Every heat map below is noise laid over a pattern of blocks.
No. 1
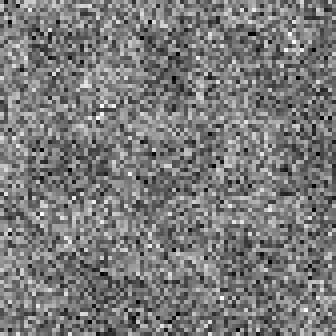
mirrored about the diagonal from the top left
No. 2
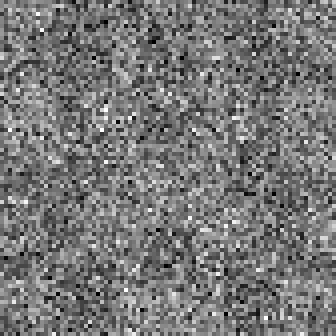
left and right mirror each other
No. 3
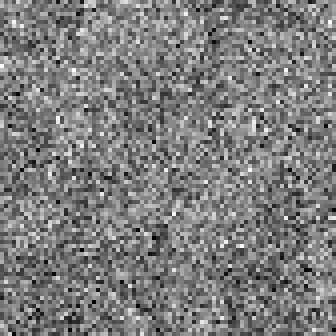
no symmetry
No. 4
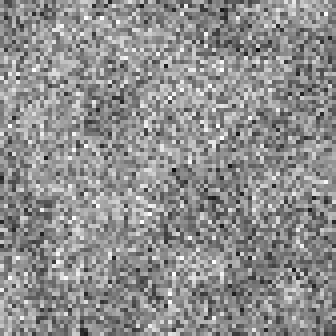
mirrored about the diagonal from the top left
